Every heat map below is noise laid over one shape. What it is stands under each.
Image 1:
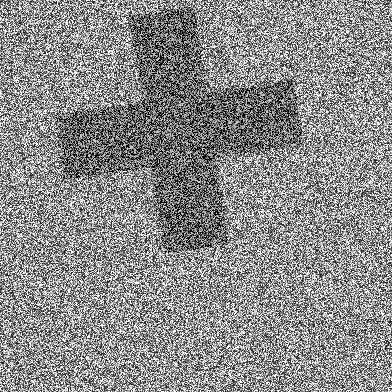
cross
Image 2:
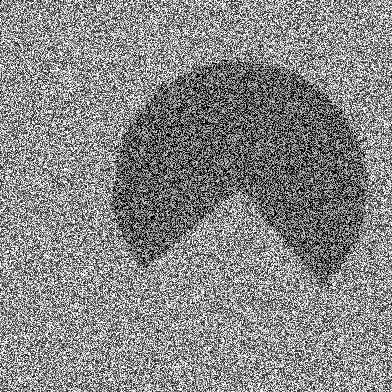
disc with a wedge cut out
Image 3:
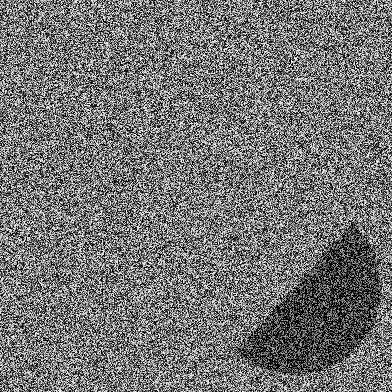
half disc
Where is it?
bottom right
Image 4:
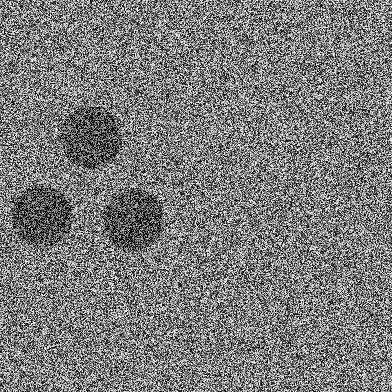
three dots
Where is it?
middle left
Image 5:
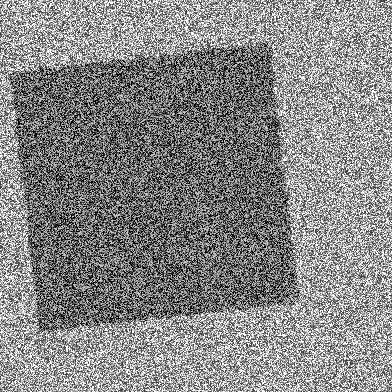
square
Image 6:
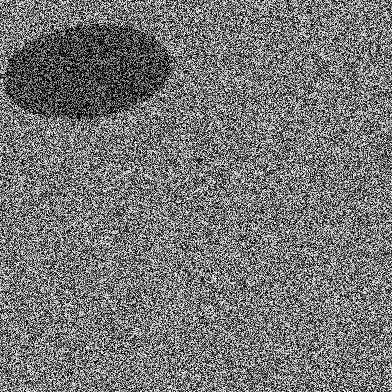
ellipse
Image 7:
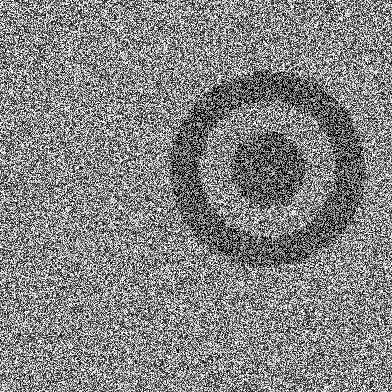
bullseye
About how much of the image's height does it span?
half
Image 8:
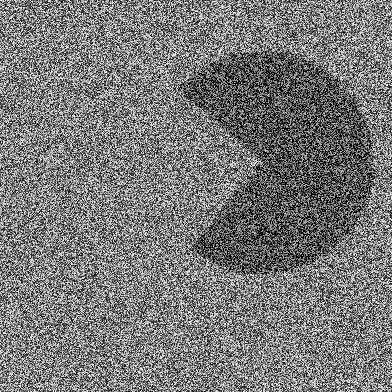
disc with a wedge cut out
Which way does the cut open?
left
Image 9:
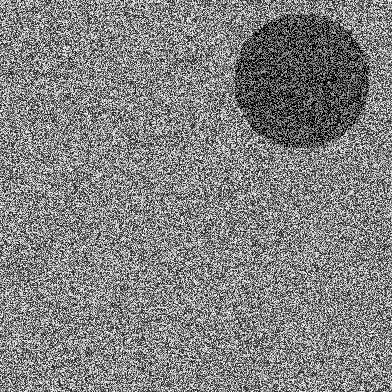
disc
